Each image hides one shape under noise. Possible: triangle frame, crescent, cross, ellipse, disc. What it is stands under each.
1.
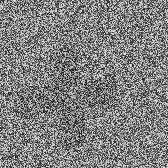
cross
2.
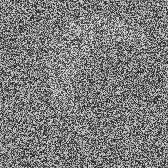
crescent
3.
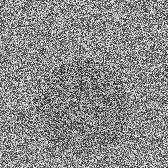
disc
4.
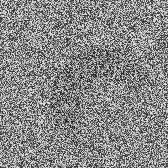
crescent
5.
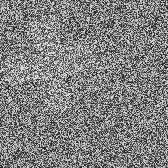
cross
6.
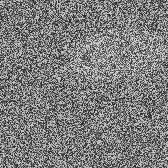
ellipse
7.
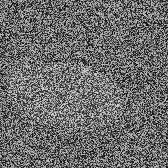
ellipse
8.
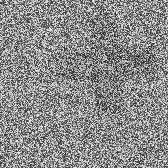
cross
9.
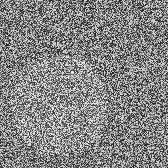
disc
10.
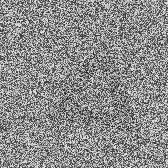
triangle frame
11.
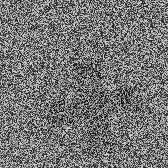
cross
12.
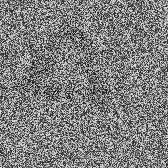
triangle frame
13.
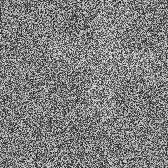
cross
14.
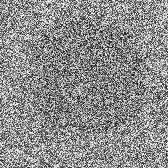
disc
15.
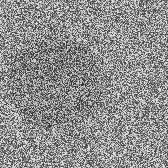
disc
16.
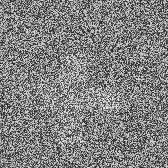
cross
